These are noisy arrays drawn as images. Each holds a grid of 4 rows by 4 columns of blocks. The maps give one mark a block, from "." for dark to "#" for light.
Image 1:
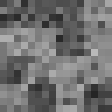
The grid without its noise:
...#
##.#
.###
#.#.
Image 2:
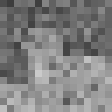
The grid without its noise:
....
.#..
.###
####
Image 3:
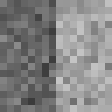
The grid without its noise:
..##
..##
..##
..##
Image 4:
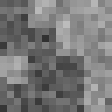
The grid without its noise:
.###
..##
#..#
...#
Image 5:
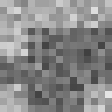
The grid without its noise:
####
#...
....
#..#
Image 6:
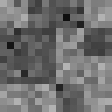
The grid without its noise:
#..#
..#.
..##
##.#
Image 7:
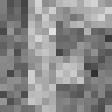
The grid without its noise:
.###
.#..
.##.
.#..
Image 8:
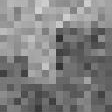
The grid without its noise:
####
##..
.#..
....
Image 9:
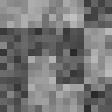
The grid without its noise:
###.
...#
.#.#
.##.
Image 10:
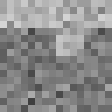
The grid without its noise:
####
..#.
....
....
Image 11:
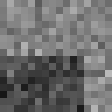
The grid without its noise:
####
####
...#
...#
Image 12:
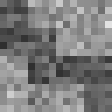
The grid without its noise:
.###
..##
#...
###.
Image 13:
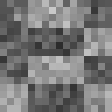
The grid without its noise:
.##.
...#
.##.
#..#
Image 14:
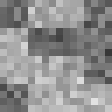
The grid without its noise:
.##.
#...
###.
.###
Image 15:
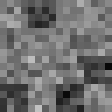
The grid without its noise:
#.##
####
###.
.#.#
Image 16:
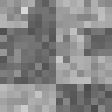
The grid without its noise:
#.##
..#.
..##
##..
